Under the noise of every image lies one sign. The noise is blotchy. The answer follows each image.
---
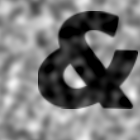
ampersand
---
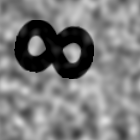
infinity sign
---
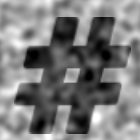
hash sign
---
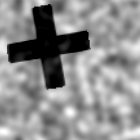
plus sign
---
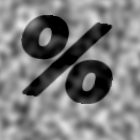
percent sign
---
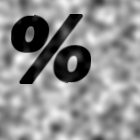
percent sign
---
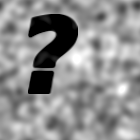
question mark
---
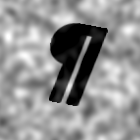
pilcrow
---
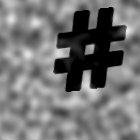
hash sign
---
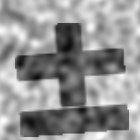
plus-minus sign
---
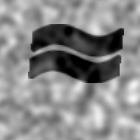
approximately sign
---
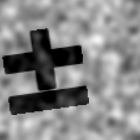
plus-minus sign
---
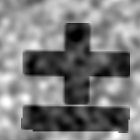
plus-minus sign
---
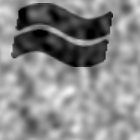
approximately sign
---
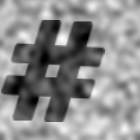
hash sign
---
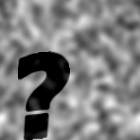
question mark
